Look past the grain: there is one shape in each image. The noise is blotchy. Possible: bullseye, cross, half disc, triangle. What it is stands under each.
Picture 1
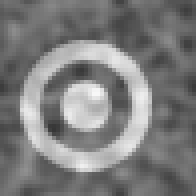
bullseye
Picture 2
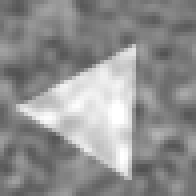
triangle
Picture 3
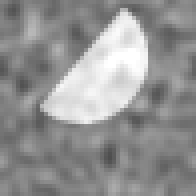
half disc
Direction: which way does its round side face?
down and right
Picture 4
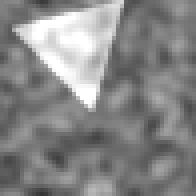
triangle
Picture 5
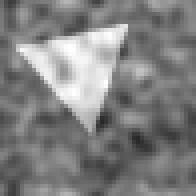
triangle
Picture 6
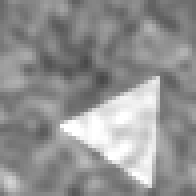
triangle
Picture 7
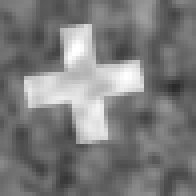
cross
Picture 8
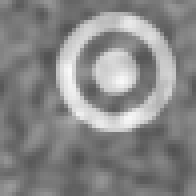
bullseye
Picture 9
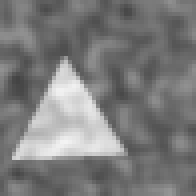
triangle
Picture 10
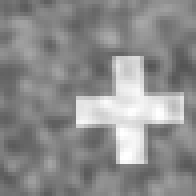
cross
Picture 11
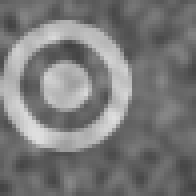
bullseye
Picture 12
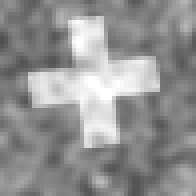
cross
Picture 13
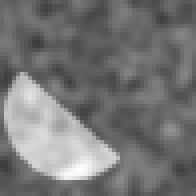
half disc
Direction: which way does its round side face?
down and left
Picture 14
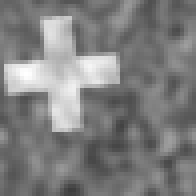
cross
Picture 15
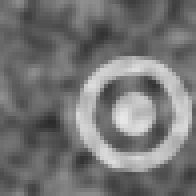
bullseye
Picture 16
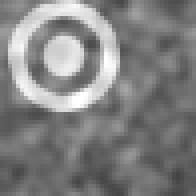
bullseye
